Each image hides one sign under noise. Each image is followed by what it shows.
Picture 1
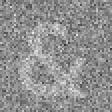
ampersand
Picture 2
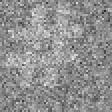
hash sign
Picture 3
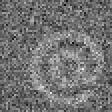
at sign
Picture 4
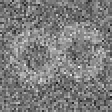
infinity sign
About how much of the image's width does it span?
nearly all
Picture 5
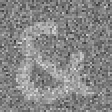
ampersand
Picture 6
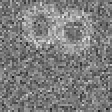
infinity sign
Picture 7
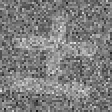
plus-minus sign
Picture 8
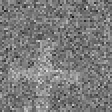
plus sign
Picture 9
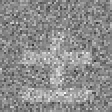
plus-minus sign
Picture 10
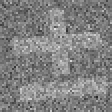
plus-minus sign
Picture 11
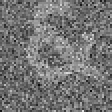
ampersand
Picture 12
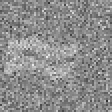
approximately sign
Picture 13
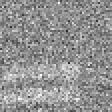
equals sign
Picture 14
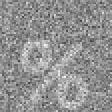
percent sign
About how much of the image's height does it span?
two thirds
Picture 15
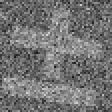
plus-minus sign
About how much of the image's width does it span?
nearly all
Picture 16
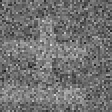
plus-minus sign
